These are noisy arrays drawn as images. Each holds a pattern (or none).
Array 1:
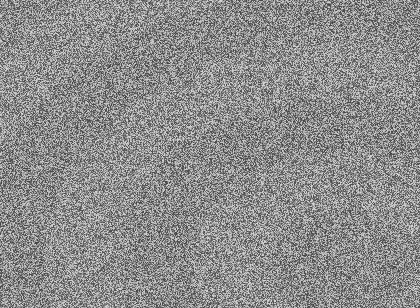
rings round one point
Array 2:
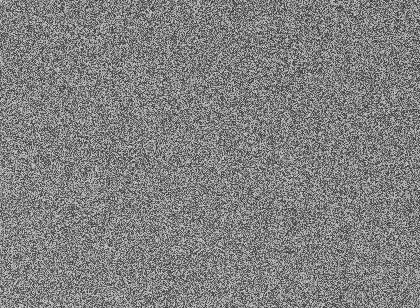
a smooth slope
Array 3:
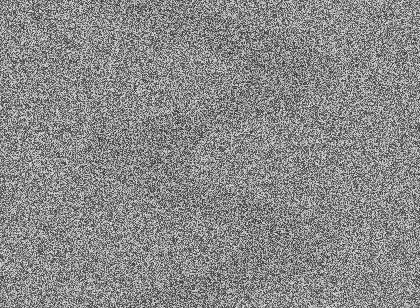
a wavy band
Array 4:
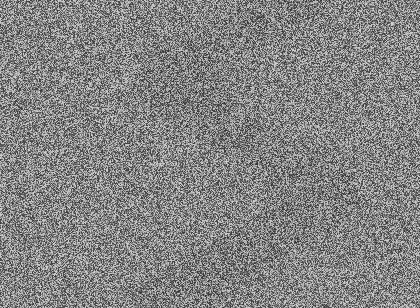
a wavy band
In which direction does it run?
top to bottom
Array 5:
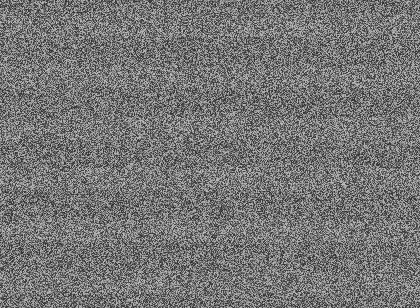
horizontal stripes
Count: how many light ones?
6
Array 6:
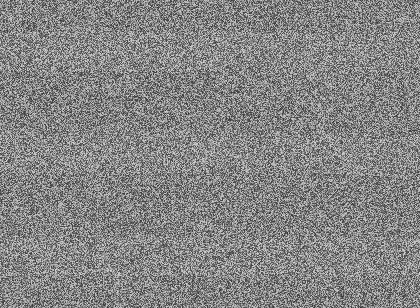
horizontal stripes
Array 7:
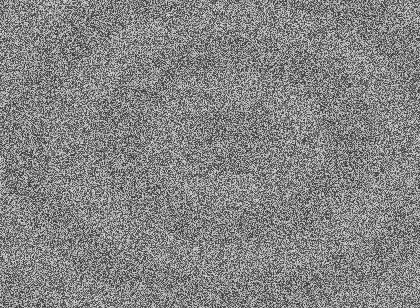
rings round one point
